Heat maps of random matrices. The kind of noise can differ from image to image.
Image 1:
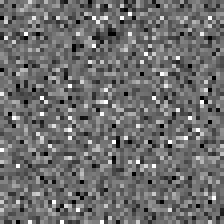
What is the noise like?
heavy tails
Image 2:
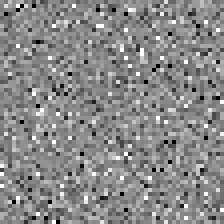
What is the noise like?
heavy tails
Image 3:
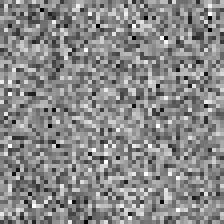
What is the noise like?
independent entries
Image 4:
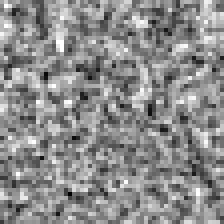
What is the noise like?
blotchy
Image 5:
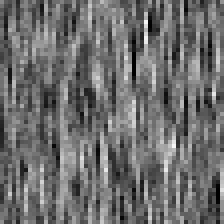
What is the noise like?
streaked along the columns
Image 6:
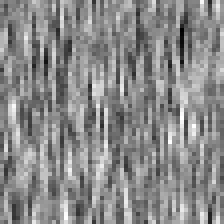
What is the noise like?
streaked along the columns
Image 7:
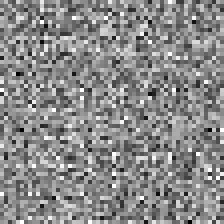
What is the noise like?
low rank plus noise
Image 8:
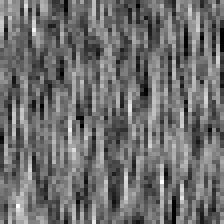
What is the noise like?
streaked along the columns
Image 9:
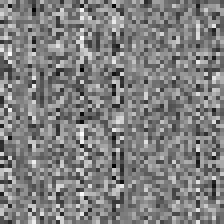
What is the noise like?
columns of uneven size
